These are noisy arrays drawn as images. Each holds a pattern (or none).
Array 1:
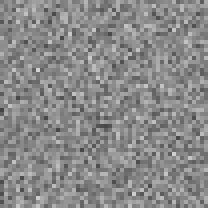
only noise
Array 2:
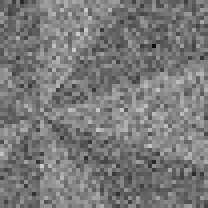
spokes from one point
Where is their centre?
middle left
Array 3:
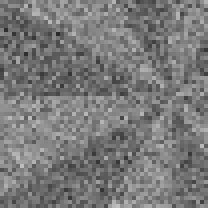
spokes from one point
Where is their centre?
middle right
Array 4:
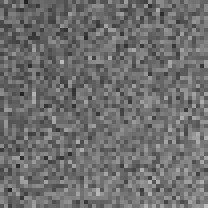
a smooth slope
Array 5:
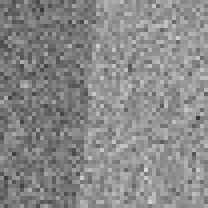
a sharp edge
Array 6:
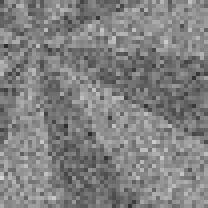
spokes from one point
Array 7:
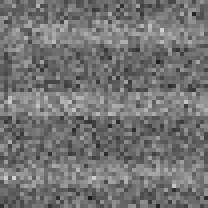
horizontal stripes
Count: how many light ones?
3
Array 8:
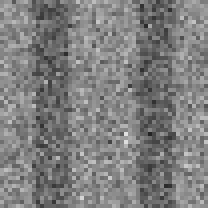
vertical stripes
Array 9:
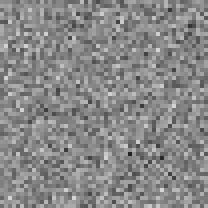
only noise
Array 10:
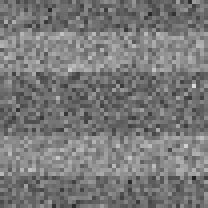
horizontal stripes
